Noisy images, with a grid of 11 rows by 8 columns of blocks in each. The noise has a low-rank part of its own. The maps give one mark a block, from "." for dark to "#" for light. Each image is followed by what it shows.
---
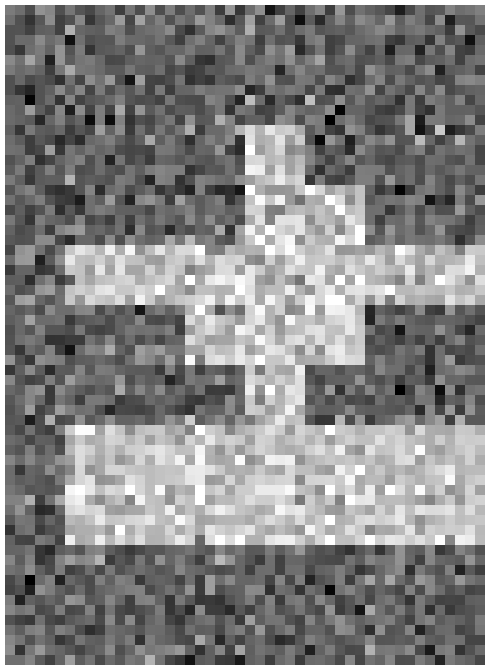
. . . . . . . .
. . . . . . . .
. . . . # . . .
. . . . # # . .
. # # # # # # #
. . . # # # . .
. . . . # . . .
. # # # # # # #
. # # # # # # #
. . . . . . . .
. . . . . . . .
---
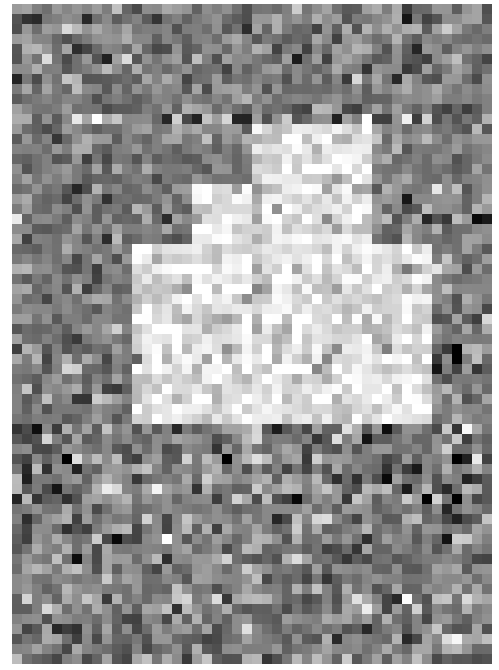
. . . . . . . .
. . . . . . . .
. . . . # # . .
. . . # # # . .
. . # # # # # .
. . # # # # # .
. . # # # # # .
. . . . . . . .
. . . . . . . .
. . . . . . . .
. . . . . . . .
